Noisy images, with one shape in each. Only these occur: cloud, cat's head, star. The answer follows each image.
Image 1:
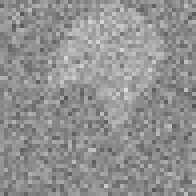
cat's head
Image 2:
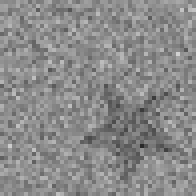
star
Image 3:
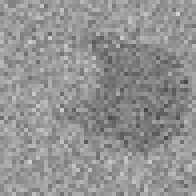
cat's head
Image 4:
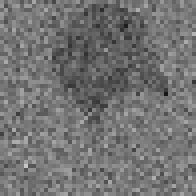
cat's head
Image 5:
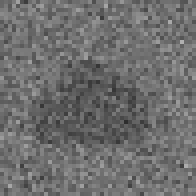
cloud
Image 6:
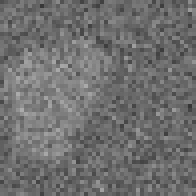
cloud
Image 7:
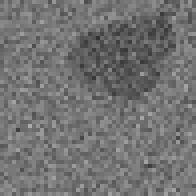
cloud
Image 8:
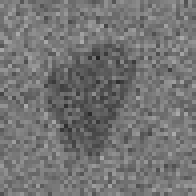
cloud
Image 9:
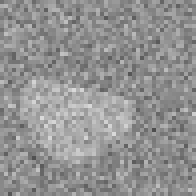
cloud
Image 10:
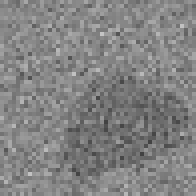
cloud
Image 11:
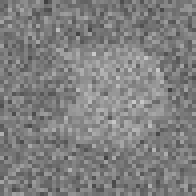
cat's head
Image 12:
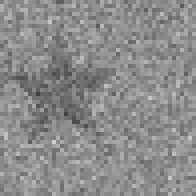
star
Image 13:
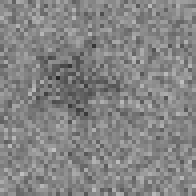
star
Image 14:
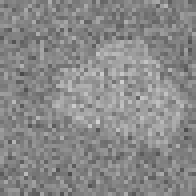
cloud
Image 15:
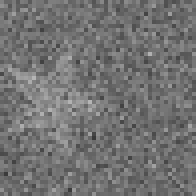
star
